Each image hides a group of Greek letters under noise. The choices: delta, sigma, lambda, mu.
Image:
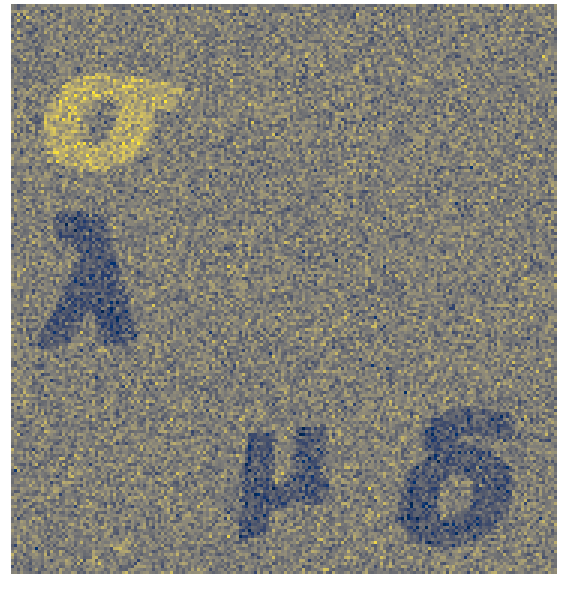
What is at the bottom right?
delta
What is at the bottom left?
nothing
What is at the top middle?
nothing
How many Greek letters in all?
4
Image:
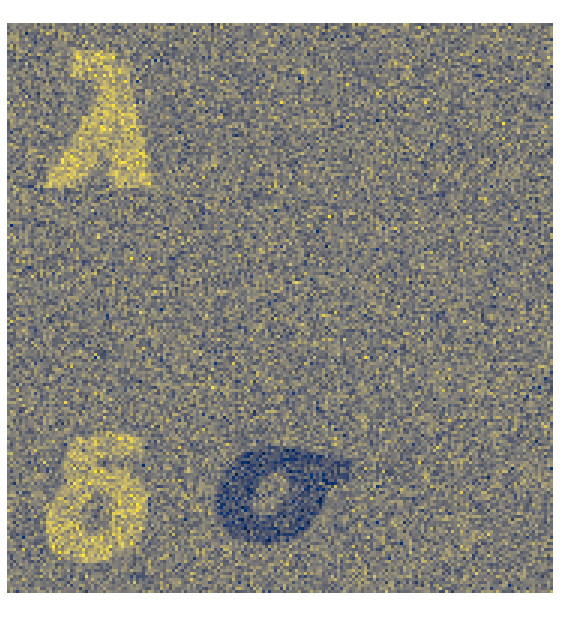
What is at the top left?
lambda
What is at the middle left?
nothing
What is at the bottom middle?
sigma
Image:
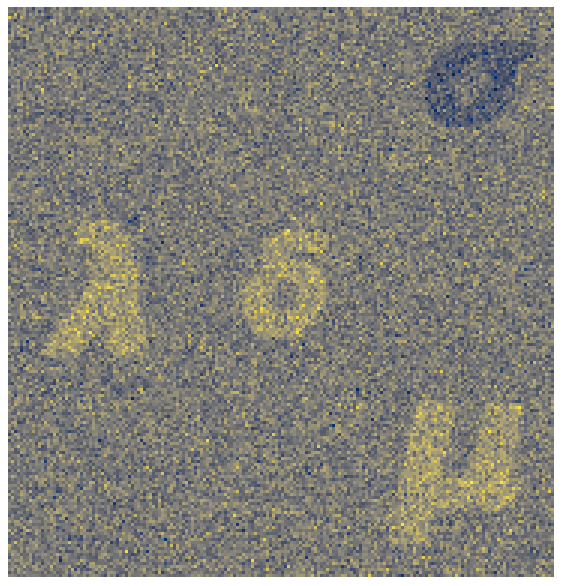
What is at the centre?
delta
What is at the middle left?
lambda
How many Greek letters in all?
4
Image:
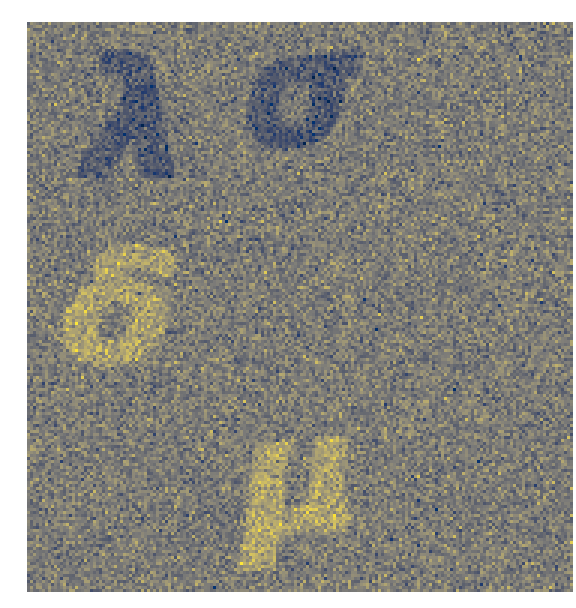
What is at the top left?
lambda
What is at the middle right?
nothing
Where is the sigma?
top middle
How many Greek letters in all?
4
